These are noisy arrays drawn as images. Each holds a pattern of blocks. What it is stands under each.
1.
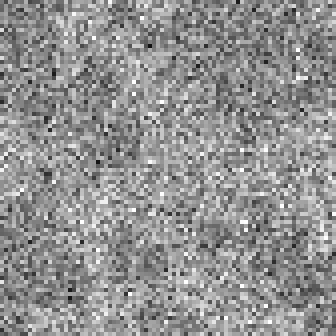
no symmetry
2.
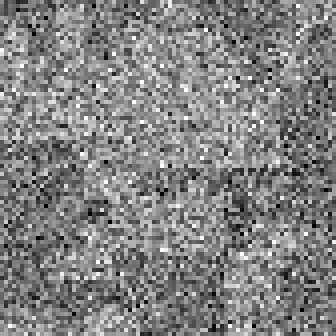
no symmetry
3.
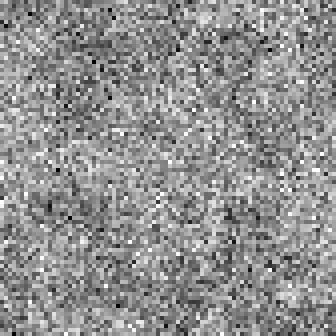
the same after a half turn
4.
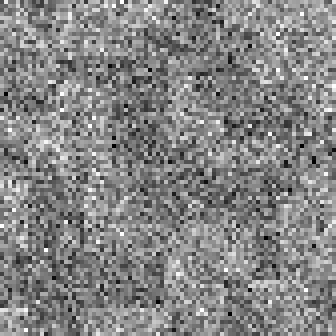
mirrored about the diagonal from the bottom left
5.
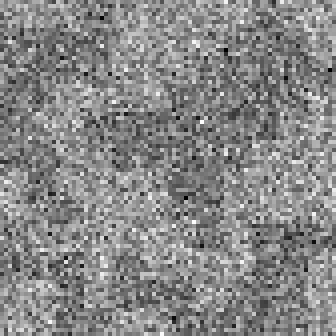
mirrored about the diagonal from the bottom left
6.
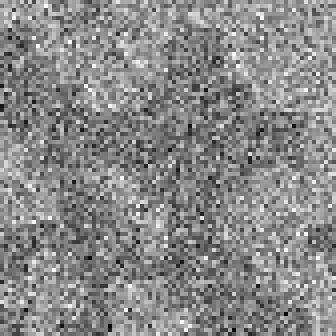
mirrored about the diagonal from the bottom left
